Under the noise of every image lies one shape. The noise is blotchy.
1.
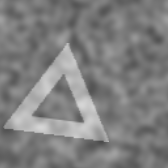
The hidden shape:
triangle frame
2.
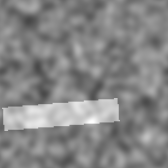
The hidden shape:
bar
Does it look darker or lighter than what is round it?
lighter
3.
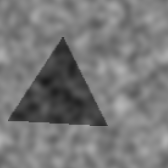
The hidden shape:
triangle
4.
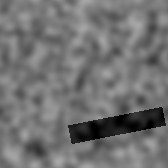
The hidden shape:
bar
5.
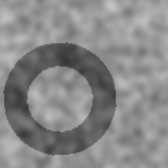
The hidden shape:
ring
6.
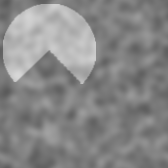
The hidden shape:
disc with a wedge cut out
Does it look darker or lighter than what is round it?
lighter
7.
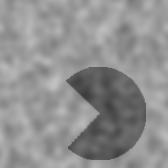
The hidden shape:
disc with a wedge cut out
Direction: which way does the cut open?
left
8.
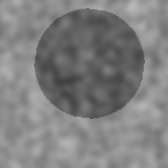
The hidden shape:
disc
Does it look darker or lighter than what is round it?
darker
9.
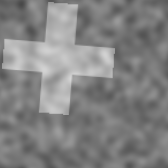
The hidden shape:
cross
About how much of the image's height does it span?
two thirds
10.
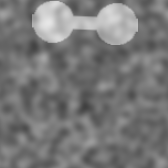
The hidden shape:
dumbbell
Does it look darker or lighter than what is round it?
lighter
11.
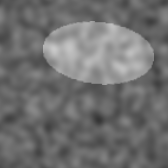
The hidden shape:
ellipse
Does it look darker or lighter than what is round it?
lighter
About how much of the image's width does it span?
two thirds
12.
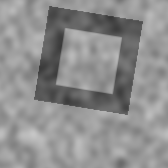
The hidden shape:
square frame
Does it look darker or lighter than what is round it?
darker
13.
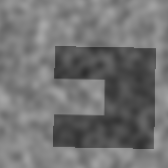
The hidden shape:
square with a notch
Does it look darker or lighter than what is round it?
darker
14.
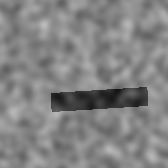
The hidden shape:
bar
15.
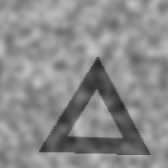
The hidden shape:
triangle frame
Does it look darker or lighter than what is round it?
darker
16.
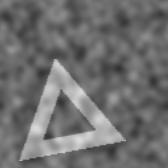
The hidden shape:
triangle frame
